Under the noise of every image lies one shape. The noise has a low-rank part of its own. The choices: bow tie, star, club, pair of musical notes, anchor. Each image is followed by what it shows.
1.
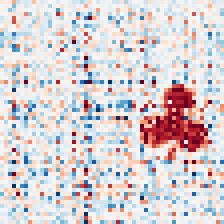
club
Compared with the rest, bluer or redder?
redder
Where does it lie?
middle right
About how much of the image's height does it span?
a third
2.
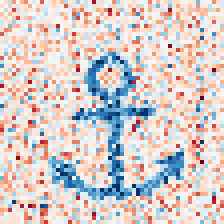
anchor
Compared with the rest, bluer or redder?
bluer
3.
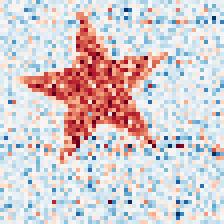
star
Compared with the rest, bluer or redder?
redder
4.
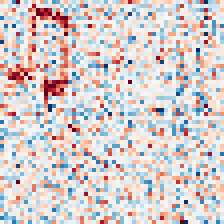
pair of musical notes
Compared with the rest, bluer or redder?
redder
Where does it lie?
top left
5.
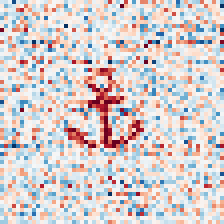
anchor
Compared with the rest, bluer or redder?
redder
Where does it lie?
centre
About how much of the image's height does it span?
a third
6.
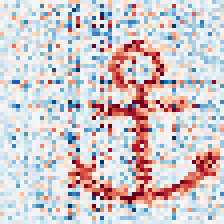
anchor
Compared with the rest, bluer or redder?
redder
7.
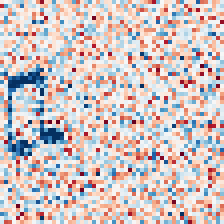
pair of musical notes
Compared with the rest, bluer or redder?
bluer
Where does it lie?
middle left
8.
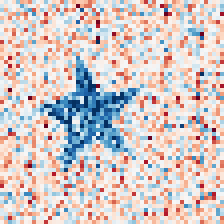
star
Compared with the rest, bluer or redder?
bluer
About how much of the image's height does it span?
half
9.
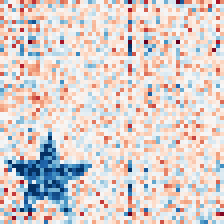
star
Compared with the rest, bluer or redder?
bluer
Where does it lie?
bottom left
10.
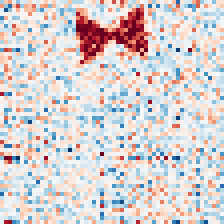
bow tie
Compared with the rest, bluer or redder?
redder
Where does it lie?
top middle
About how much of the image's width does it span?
a third
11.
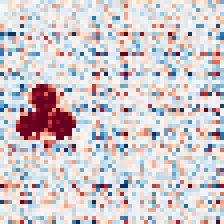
club
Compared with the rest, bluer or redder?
redder
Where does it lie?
middle left
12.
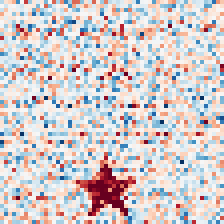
star
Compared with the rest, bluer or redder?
redder
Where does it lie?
bottom middle
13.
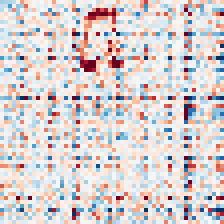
pair of musical notes
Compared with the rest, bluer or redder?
redder
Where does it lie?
top middle
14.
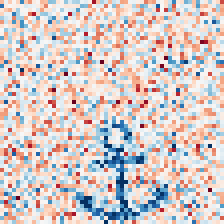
anchor
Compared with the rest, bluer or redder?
bluer
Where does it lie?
bottom middle
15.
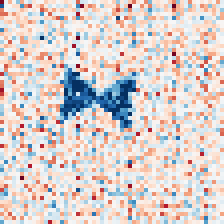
bow tie
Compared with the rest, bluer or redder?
bluer
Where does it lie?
centre
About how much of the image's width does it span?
a third
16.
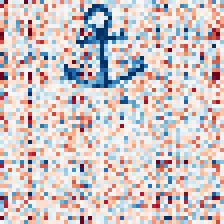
anchor
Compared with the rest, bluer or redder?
bluer
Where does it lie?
top middle
